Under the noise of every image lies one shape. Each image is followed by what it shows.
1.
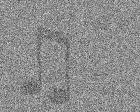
pair of musical notes
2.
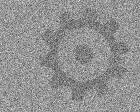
gear
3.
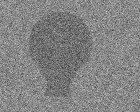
light bulb
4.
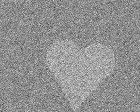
heart
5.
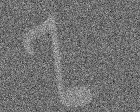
musical note
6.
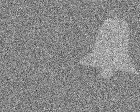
bell
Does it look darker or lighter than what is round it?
lighter
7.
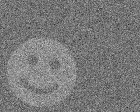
smiling face
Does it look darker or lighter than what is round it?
lighter
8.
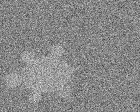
turtle
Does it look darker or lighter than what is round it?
lighter
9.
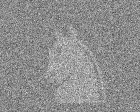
chess knight
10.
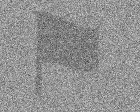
flag
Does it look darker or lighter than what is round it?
darker
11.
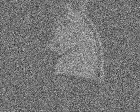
chess knight
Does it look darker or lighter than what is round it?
lighter
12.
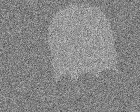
ghost
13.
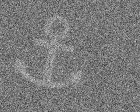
anchor
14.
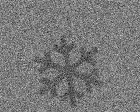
snowflake
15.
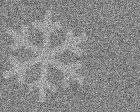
snowflake
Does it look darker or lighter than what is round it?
lighter
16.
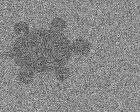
turtle
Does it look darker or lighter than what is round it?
darker
